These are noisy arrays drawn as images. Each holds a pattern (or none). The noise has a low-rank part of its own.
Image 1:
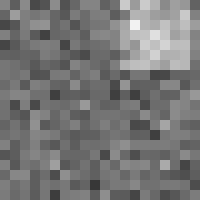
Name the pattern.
one block
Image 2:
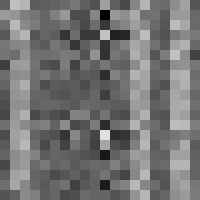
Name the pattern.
bands of columns
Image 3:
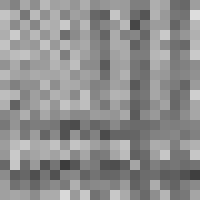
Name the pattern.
bands of rows crossing bands of columns
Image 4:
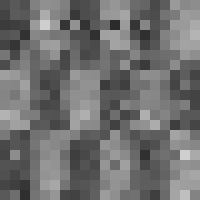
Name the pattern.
a checkerboard
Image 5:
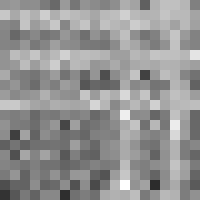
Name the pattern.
bands of rows crossing bands of columns
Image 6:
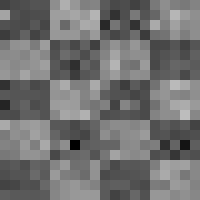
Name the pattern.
a checkerboard
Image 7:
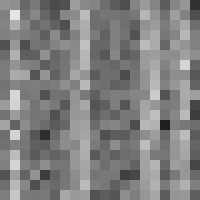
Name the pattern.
bands of columns
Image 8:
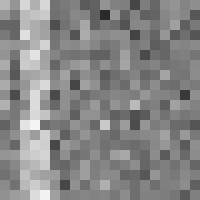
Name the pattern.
one band of columns
